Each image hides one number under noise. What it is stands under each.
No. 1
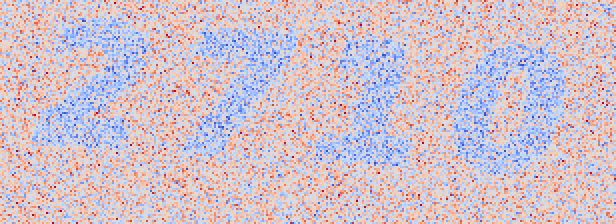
2710
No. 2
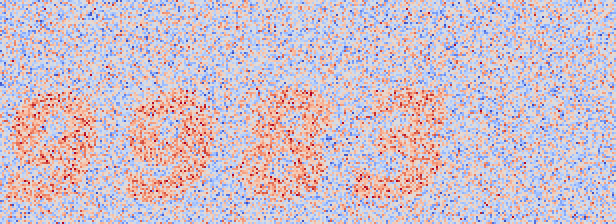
9983
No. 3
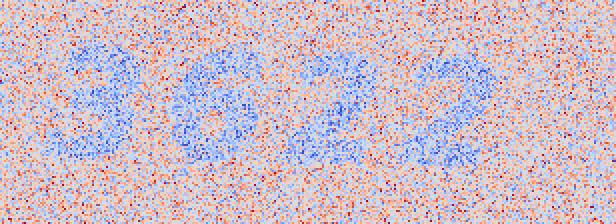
3622
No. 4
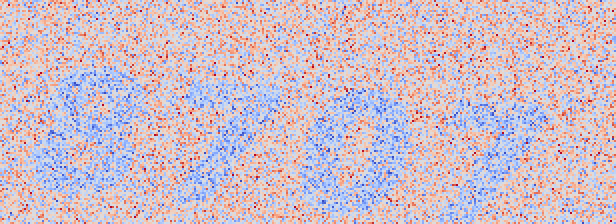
8707
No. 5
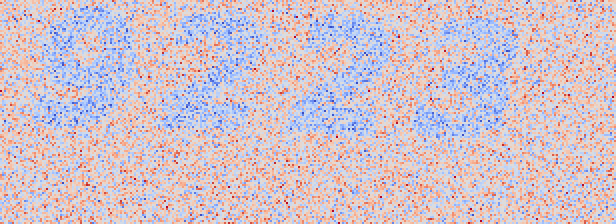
9223
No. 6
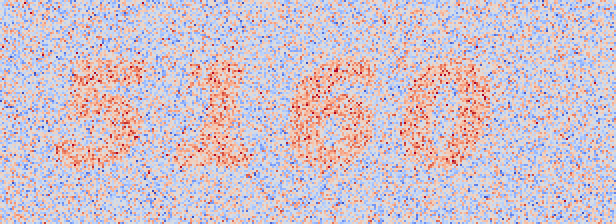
5160
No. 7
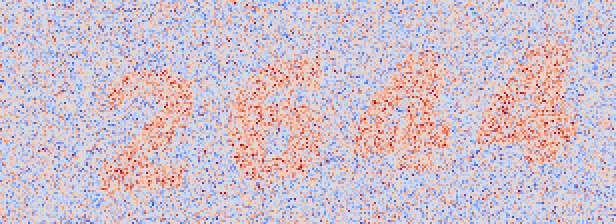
2644
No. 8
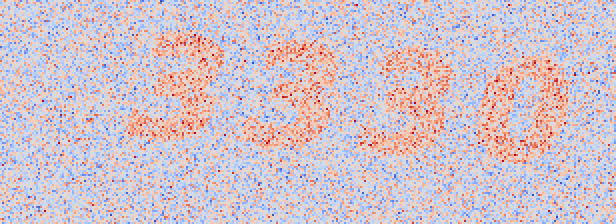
3330
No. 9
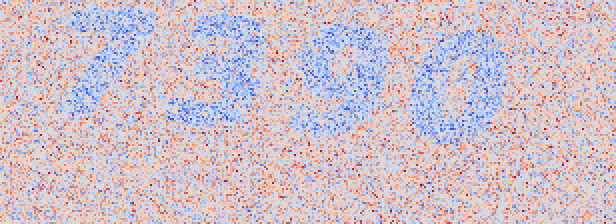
7390
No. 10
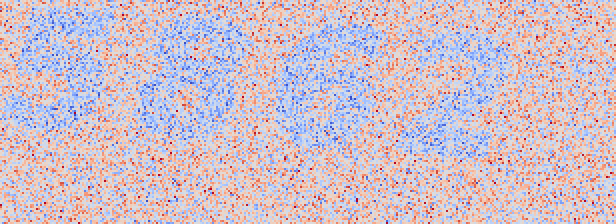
5862
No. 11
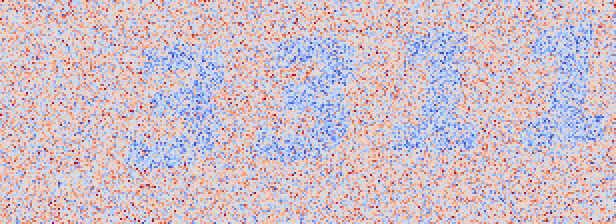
3311
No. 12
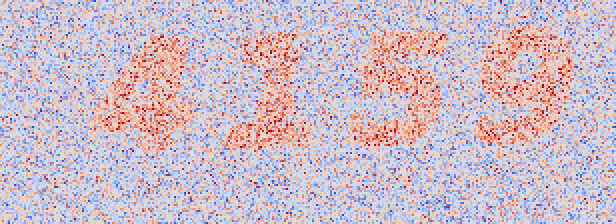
4159
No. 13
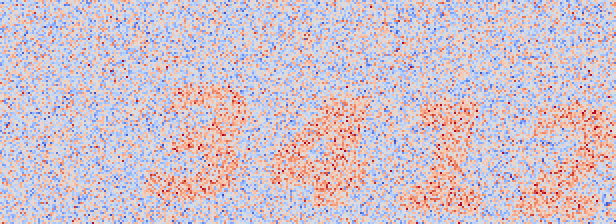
3412
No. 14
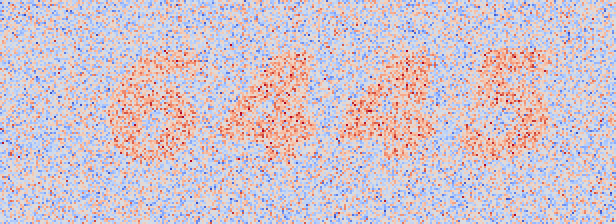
6445
